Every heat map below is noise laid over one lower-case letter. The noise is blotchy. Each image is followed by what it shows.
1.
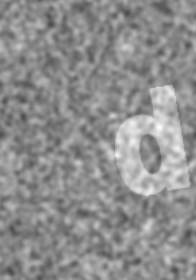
light d, middle right
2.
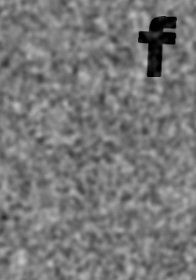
dark f, top right
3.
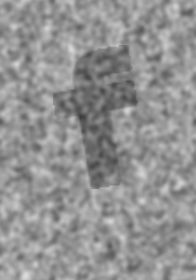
dark f
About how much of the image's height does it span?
half
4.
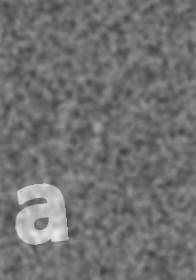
light a, bottom left
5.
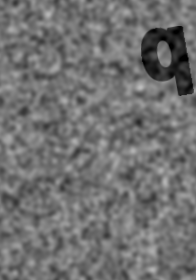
dark q, top right
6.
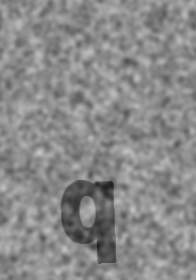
dark q, bottom middle
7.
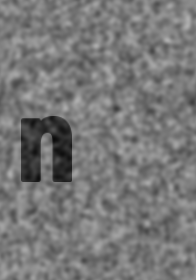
dark n, middle left
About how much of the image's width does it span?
a quarter
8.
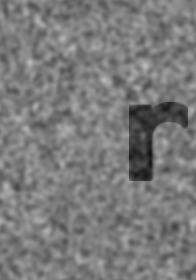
dark r, middle right
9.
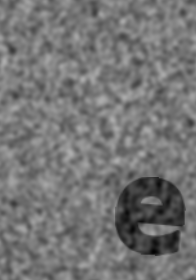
dark e, bottom right
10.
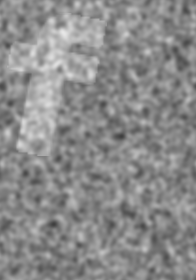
light f
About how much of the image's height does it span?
half
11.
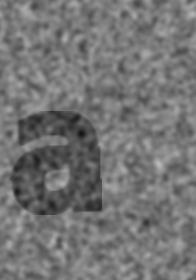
dark a
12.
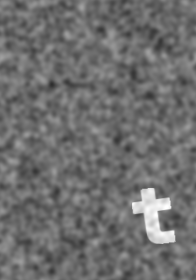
light t, bottom right
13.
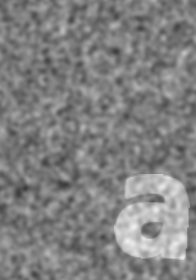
light a, bottom right
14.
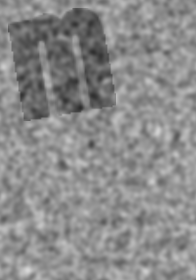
dark m
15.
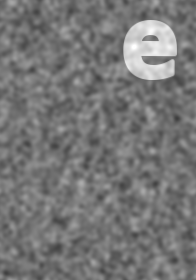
light e, top right
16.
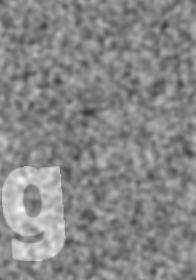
light g, bottom left
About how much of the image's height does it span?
a third
